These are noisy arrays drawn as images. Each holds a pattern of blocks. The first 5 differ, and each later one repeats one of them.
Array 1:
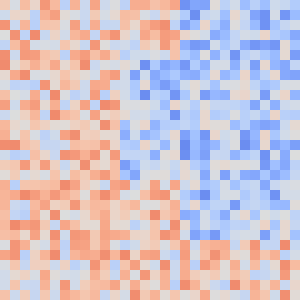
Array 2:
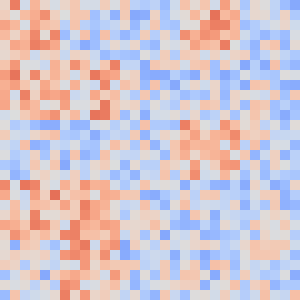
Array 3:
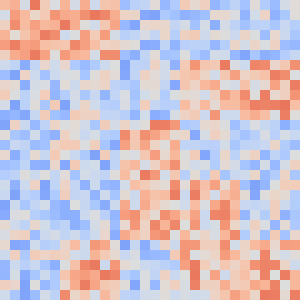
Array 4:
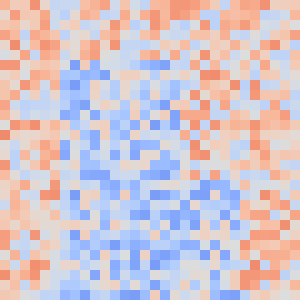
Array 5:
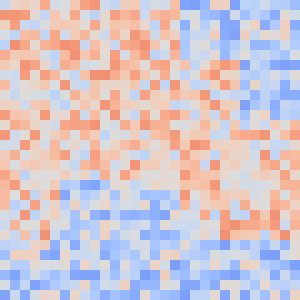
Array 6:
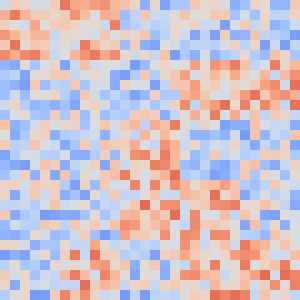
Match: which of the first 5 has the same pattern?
3
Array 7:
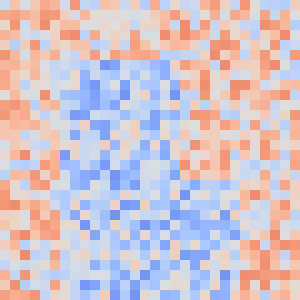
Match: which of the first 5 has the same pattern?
4
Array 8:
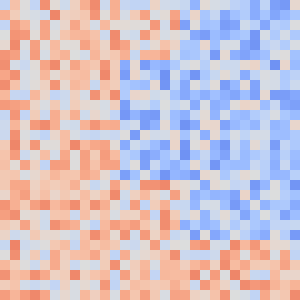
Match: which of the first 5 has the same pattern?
1
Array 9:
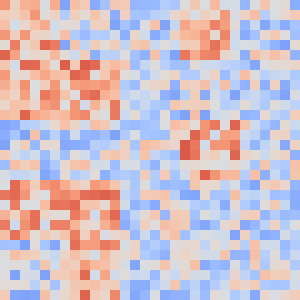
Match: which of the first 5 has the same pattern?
2
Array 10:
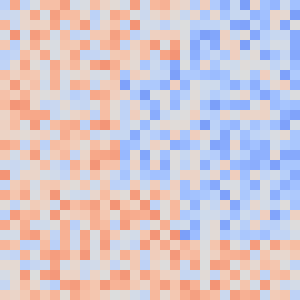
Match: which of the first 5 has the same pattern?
1
